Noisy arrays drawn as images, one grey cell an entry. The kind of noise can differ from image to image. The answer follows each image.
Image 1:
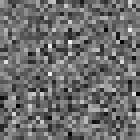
low rank plus noise
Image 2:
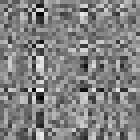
low rank plus noise
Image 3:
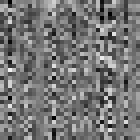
columns of uneven size
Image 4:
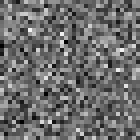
independent entries
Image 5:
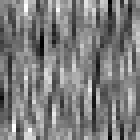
streaked along the columns
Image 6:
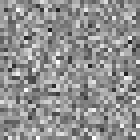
independent entries
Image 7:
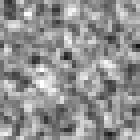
blotchy
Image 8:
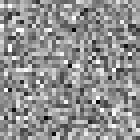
independent entries
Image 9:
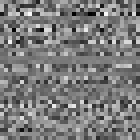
rows of uneven size
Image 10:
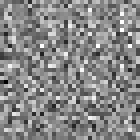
low rank plus noise
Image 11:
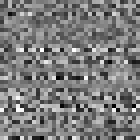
rows of uneven size
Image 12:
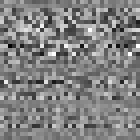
rows of uneven size
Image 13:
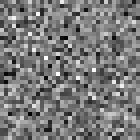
independent entries
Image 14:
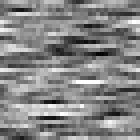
streaked along the rows
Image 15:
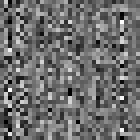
columns of uneven size
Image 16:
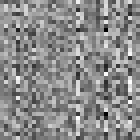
columns of uneven size
